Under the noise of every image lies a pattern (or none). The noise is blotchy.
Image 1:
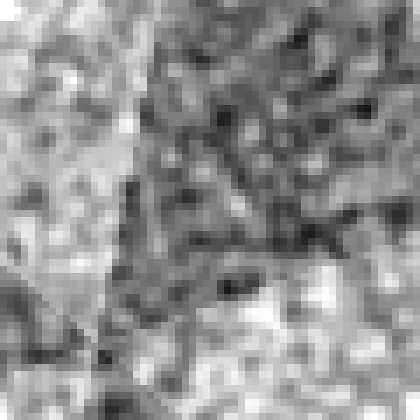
spokes from one point
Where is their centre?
bottom left
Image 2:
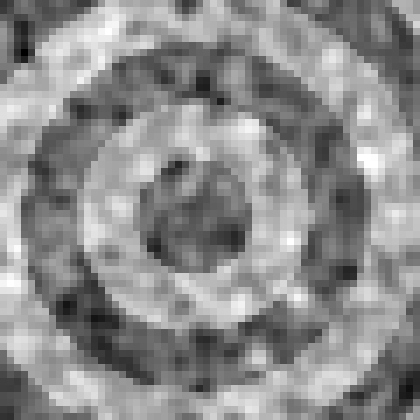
rings round one point
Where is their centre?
centre
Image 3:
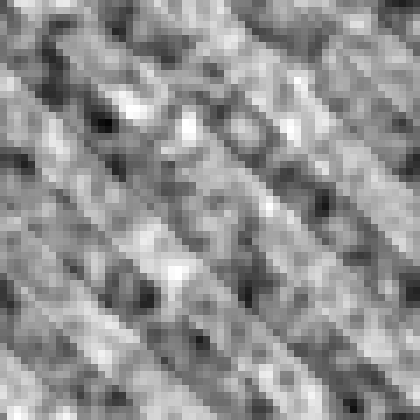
diagonal stripes
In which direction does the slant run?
top left to bottom right
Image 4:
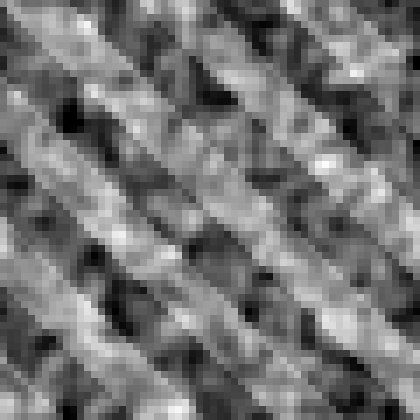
diagonal stripes
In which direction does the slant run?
top left to bottom right
